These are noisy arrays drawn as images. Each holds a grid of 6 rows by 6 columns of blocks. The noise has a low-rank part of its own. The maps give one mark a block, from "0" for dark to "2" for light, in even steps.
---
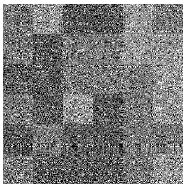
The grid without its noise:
120021
101122
001112
102012
010011
100012
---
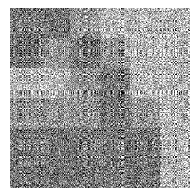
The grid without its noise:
001222
010122
221022
111012
000002
000002
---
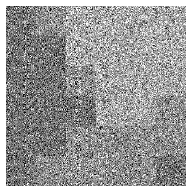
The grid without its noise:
012222
002222
001222
000221
001111
011110
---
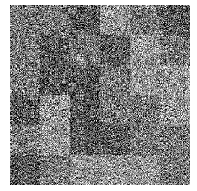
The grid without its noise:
110210
101021
100122
020112
120011
012221
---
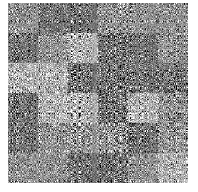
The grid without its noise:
100111
012001
220000
022021
011101
110012
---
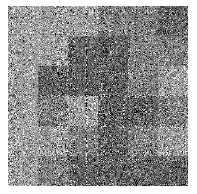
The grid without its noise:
222110
220011
200012
212001
221012
210000
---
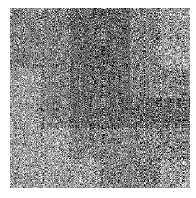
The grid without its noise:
110012
110012
210011
210000
221111
222112
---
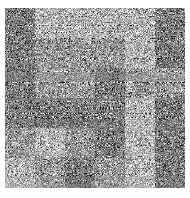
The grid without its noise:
022220
011120
011011
000020
121020
210120
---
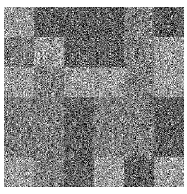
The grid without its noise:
200010
120012
212212
110110
110110
210202
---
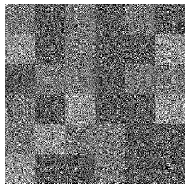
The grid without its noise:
101010
201002
011011
102002
121100
200100
